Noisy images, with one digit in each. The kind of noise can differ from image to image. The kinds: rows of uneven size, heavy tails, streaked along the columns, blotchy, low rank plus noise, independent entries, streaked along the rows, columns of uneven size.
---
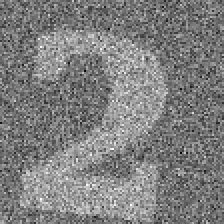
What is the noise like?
independent entries
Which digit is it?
2
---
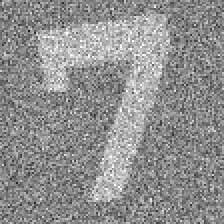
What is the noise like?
independent entries
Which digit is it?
7
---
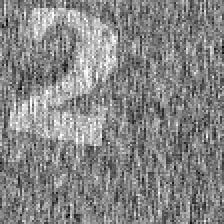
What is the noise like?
streaked along the columns
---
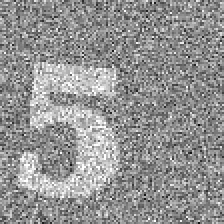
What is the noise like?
low rank plus noise
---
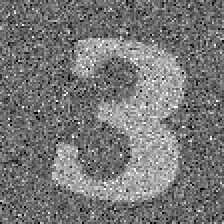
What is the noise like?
heavy tails
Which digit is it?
3
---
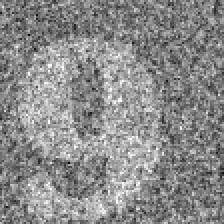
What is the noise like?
blotchy
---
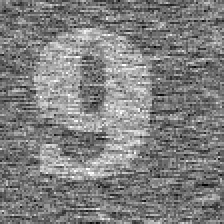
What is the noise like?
streaked along the rows
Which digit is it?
9
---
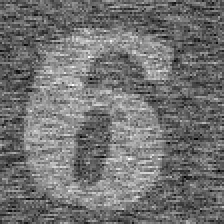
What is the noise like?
streaked along the rows
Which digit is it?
6
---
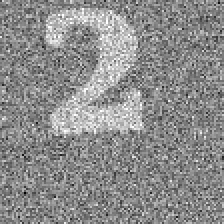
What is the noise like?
low rank plus noise
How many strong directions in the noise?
five to eight
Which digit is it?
2
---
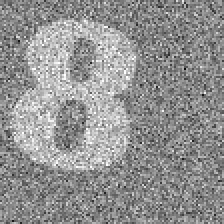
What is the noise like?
independent entries
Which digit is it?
8
